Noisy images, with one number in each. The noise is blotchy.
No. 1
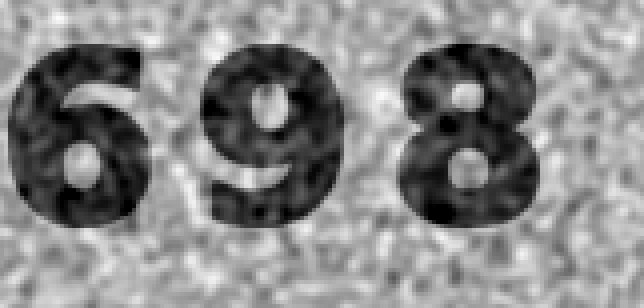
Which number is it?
698
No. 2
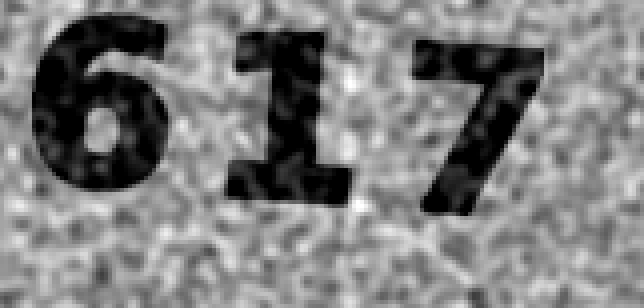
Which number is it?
617
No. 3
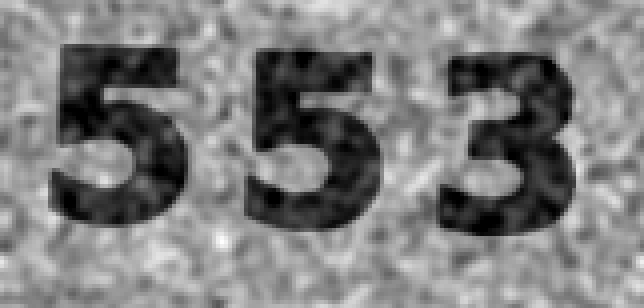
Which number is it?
553
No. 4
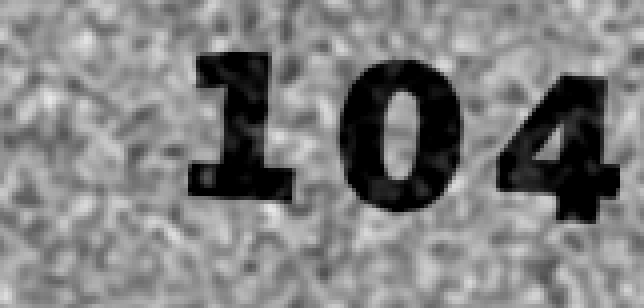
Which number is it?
104
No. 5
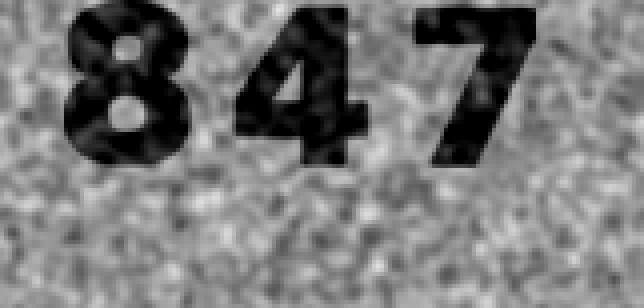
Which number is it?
847
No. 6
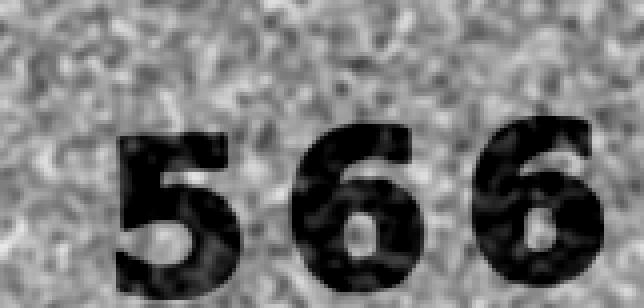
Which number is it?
566
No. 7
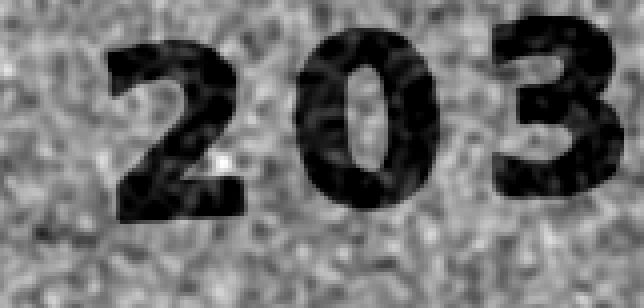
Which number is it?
203
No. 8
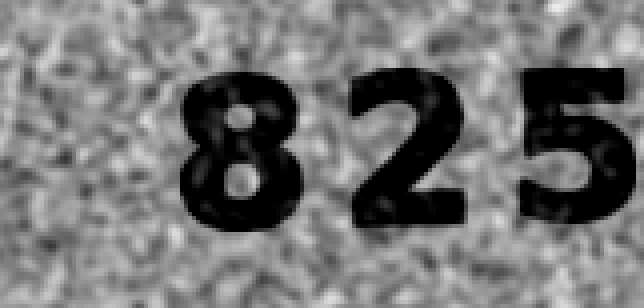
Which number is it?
825
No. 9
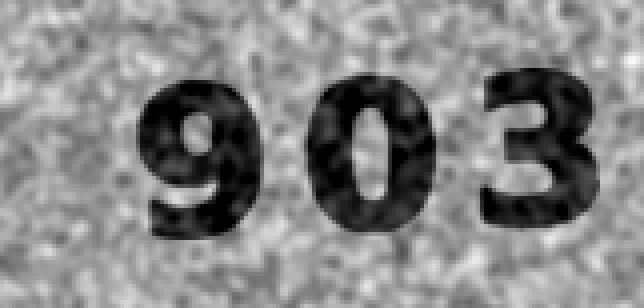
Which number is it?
903
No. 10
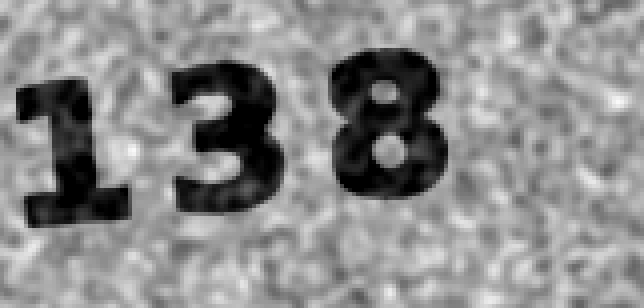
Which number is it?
138
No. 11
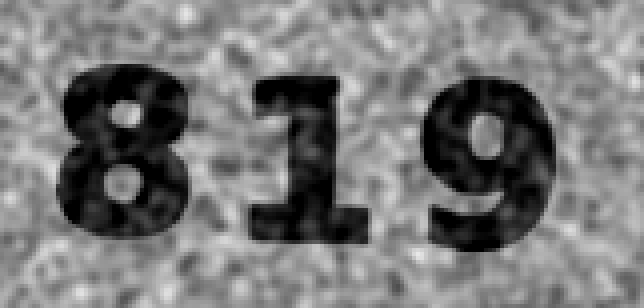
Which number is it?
819
